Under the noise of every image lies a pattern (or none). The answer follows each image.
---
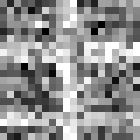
bands of rows crossing bands of columns
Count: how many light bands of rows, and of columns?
2 and 1
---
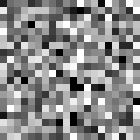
only noise
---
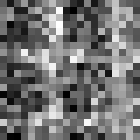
bands of rows crossing bands of columns
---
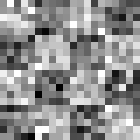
a checkerboard
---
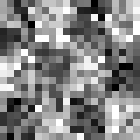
a checkerboard
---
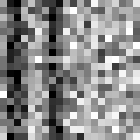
bands of columns
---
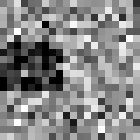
one block
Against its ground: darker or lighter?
darker
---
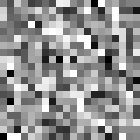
only noise
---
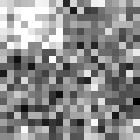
one block
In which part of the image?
top left
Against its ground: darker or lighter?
lighter
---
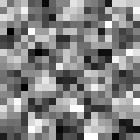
a checkerboard
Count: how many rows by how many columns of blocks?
6 by 5
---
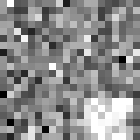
one block
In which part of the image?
bottom right
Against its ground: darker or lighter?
lighter
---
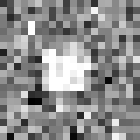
one block
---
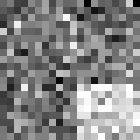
one block
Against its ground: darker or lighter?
lighter
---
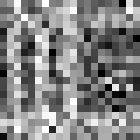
bands of rows crossing bands of columns
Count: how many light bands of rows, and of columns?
2 and 3
